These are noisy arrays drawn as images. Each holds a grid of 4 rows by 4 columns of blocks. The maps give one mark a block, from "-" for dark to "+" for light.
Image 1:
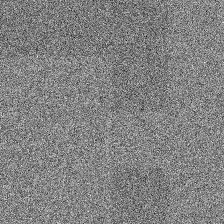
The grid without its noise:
- - - +
+ + - +
+ + + +
+ + - +
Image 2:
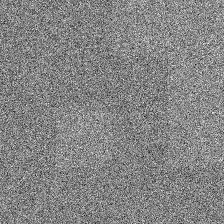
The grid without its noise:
- - + +
- - - +
- + - +
- - - -
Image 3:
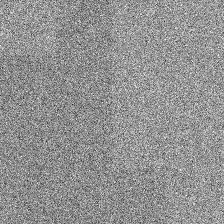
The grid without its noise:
+ - + +
- - + +
- - + +
- - - +
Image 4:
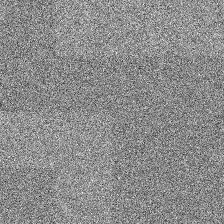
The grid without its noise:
- + + +
- - - -
+ + - -
- + - -
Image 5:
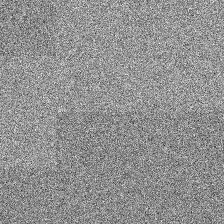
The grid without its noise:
- + + +
+ + + +
+ - - -
- - - -
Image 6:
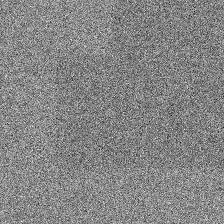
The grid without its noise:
+ + - -
+ - - -
+ - - -
+ + + +
